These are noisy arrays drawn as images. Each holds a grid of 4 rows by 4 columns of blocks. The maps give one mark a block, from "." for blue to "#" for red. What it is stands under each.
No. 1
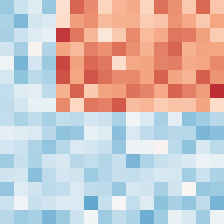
.###
.###
....
....
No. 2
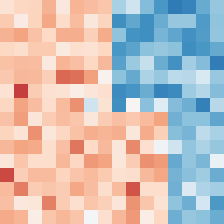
##..
##..
###.
###.
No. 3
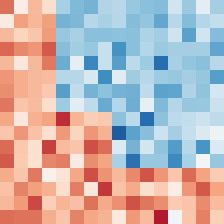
#...
#...
##..
####
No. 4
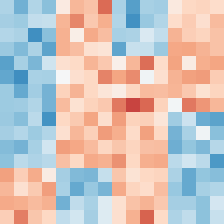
.#.#
.###
.##.
#.#.
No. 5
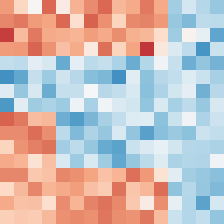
###.
....
#...
###.
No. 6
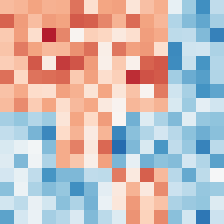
###.
###.
.#..
..#.
